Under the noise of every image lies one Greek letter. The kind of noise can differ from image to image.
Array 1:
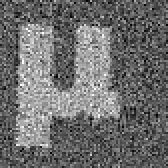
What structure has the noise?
low rank plus noise
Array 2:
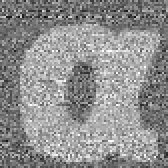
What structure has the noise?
rows of uneven size
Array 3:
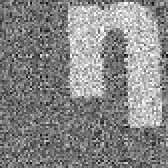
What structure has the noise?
low rank plus noise
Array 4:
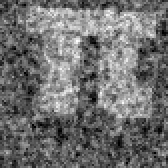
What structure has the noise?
blotchy
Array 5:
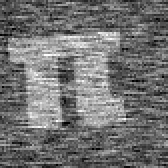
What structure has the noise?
streaked along the rows
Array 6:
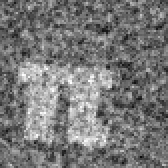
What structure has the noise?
blotchy
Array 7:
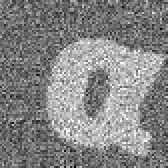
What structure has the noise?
low rank plus noise
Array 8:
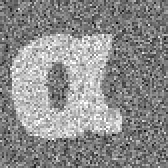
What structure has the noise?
independent entries
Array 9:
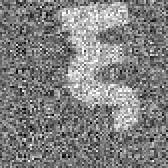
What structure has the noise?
low rank plus noise
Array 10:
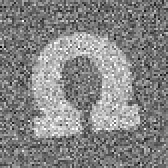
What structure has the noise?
low rank plus noise
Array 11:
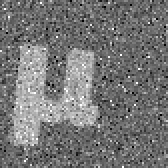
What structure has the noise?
heavy tails
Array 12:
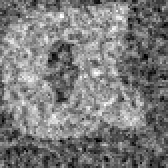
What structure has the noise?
blotchy
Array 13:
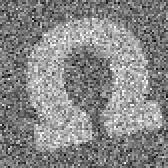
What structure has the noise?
independent entries
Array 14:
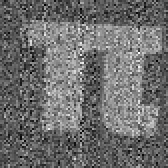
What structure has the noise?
columns of uneven size
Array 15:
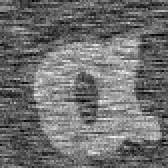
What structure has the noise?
streaked along the rows
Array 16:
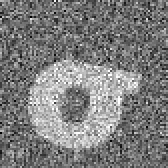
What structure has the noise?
low rank plus noise
